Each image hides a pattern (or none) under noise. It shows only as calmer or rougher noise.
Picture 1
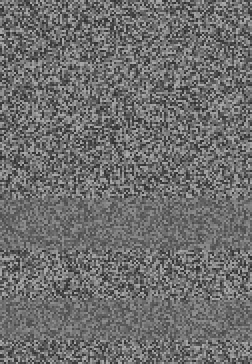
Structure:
bands of rows
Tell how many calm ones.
2
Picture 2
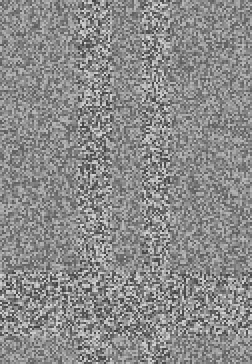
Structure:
bands of rows crossing bands of columns
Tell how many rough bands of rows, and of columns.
1 and 2
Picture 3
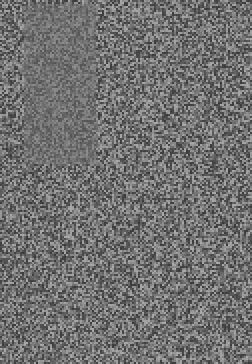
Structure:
one block
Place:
top left
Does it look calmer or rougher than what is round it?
calmer
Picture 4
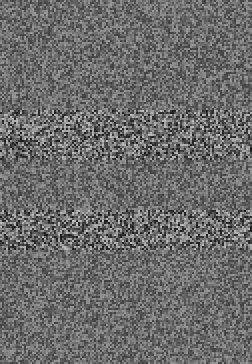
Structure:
bands of rows
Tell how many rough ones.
2
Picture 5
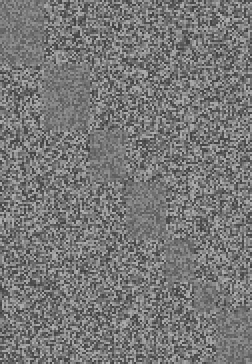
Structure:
blocks along the diagonal
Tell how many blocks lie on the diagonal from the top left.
7
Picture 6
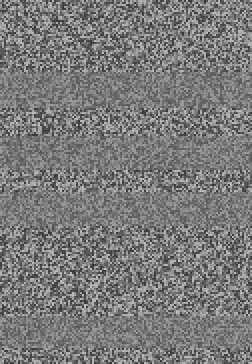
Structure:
bands of rows
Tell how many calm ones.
4
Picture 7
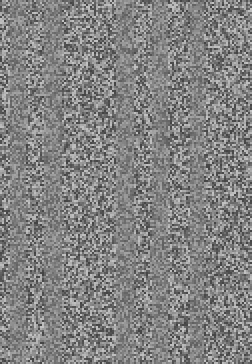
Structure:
bands of columns
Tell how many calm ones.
5
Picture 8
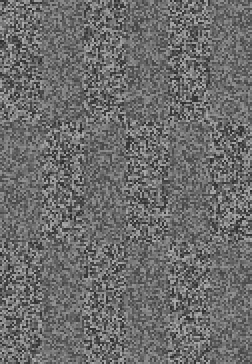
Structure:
a checkerboard
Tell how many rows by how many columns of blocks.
3 by 6
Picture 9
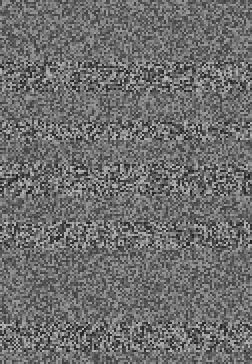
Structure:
bands of rows
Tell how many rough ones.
5
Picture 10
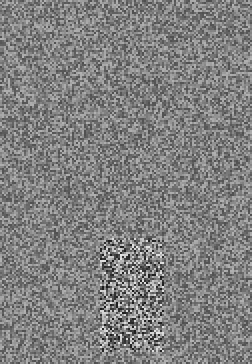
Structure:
one block
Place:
bottom middle
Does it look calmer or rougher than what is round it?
rougher
